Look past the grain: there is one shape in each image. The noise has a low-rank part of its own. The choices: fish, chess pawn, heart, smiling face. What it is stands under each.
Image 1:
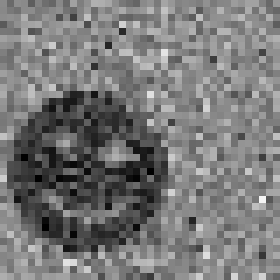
smiling face
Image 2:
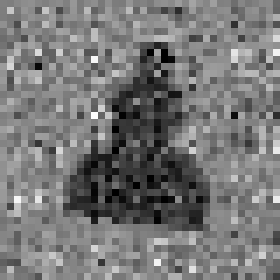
chess pawn
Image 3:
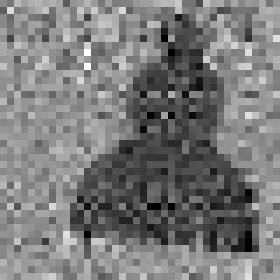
chess pawn
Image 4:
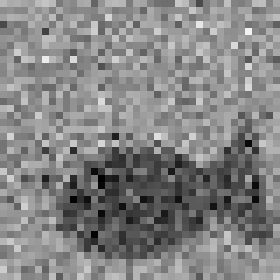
fish
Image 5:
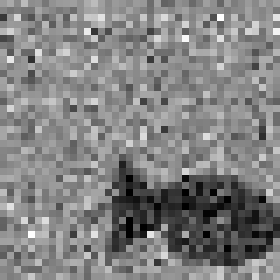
fish
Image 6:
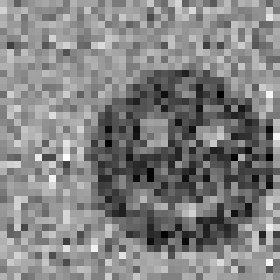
smiling face
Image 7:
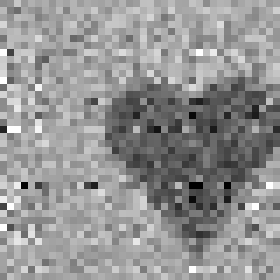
heart
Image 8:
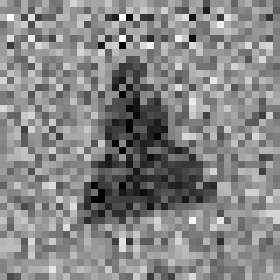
chess pawn
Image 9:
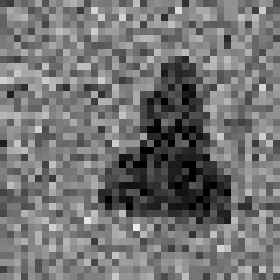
chess pawn
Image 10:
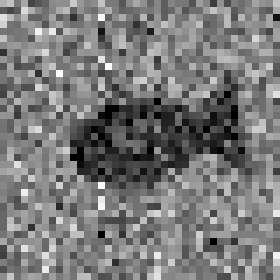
fish
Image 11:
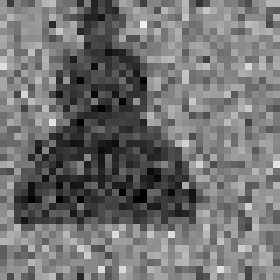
chess pawn
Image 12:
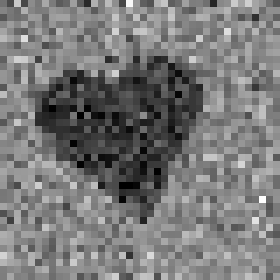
heart
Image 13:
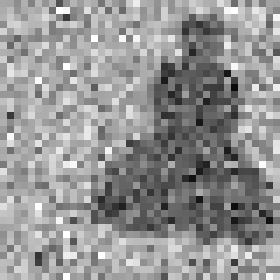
chess pawn
